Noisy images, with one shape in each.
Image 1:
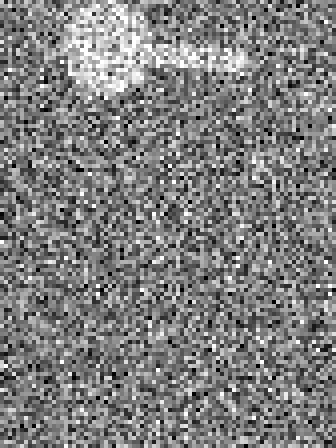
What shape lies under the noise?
lollipop
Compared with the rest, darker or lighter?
lighter
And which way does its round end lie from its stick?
left
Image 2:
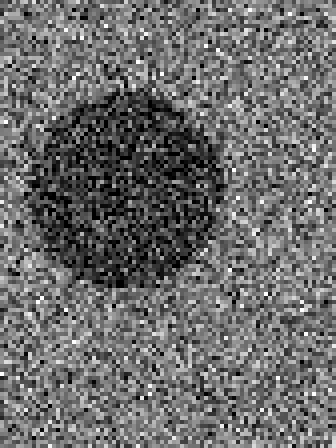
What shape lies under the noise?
disc
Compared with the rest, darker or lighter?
darker
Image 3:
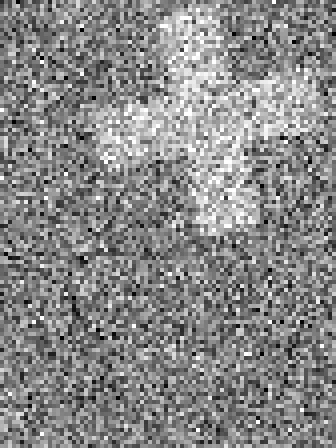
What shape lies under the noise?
cross
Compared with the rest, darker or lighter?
lighter
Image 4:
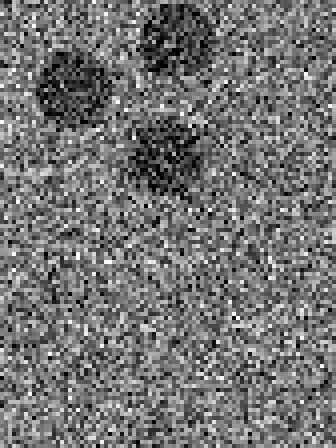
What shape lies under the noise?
three dots
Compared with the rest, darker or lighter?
darker
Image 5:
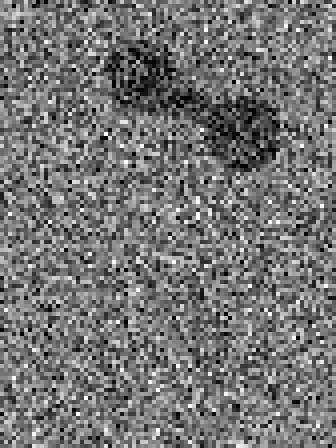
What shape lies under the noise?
dumbbell
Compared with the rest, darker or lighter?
darker
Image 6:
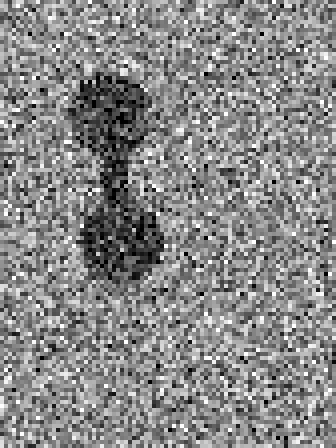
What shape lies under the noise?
dumbbell
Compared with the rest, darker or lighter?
darker
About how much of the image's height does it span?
half
